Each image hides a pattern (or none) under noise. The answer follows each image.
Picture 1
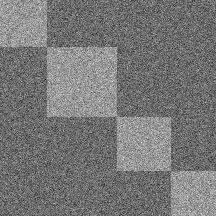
blocks along the diagonal
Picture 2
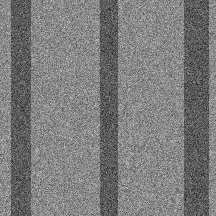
bands of columns
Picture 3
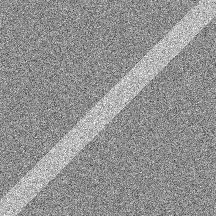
a diagonal band
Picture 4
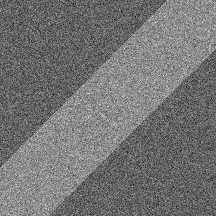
a diagonal band
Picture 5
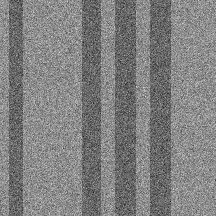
bands of columns
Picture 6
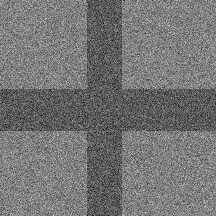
bands of rows crossing bands of columns
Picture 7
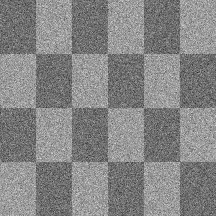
a checkerboard
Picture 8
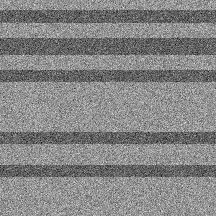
bands of rows
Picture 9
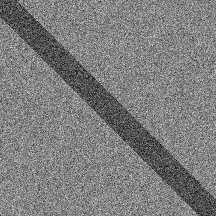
a diagonal band
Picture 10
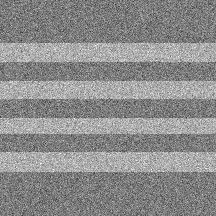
bands of rows
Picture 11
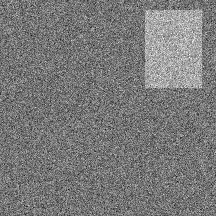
one block
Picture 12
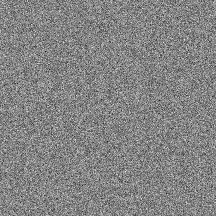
only noise
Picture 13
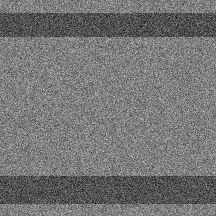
bands of rows
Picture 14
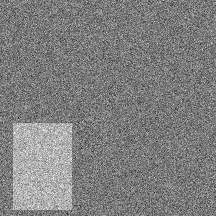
one block
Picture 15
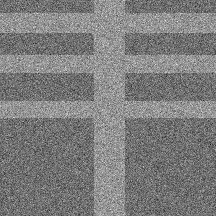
bands of rows crossing bands of columns
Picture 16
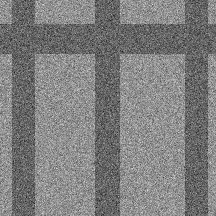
bands of rows crossing bands of columns
